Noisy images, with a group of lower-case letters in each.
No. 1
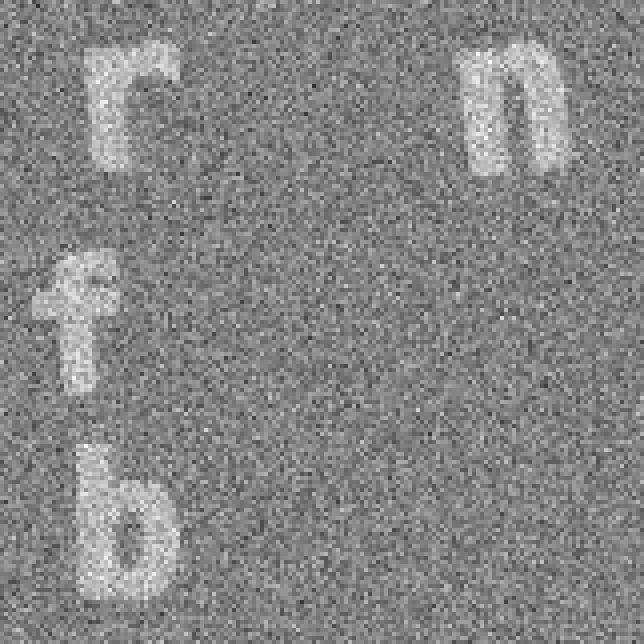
top left: r; top right: n; middle left: f; bottom left: b
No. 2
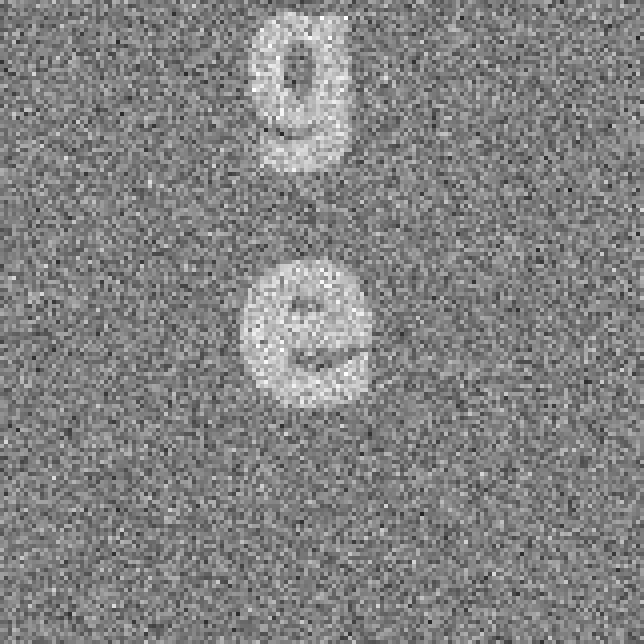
top middle: g; centre: e
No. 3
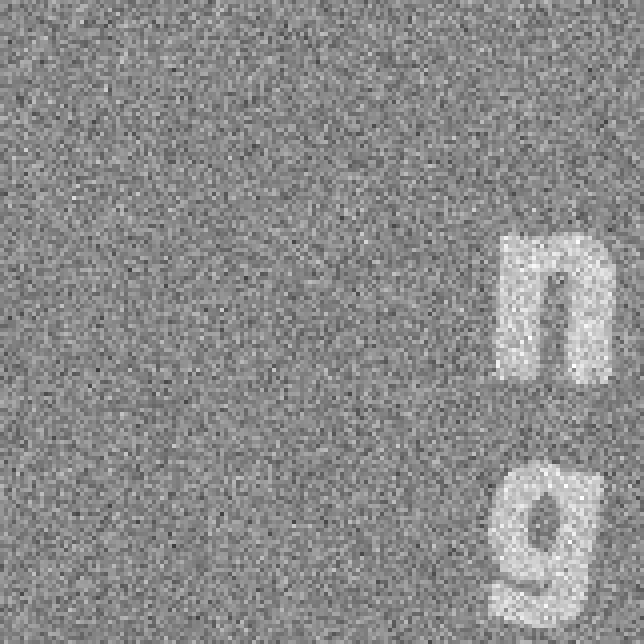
middle right: n; bottom right: g
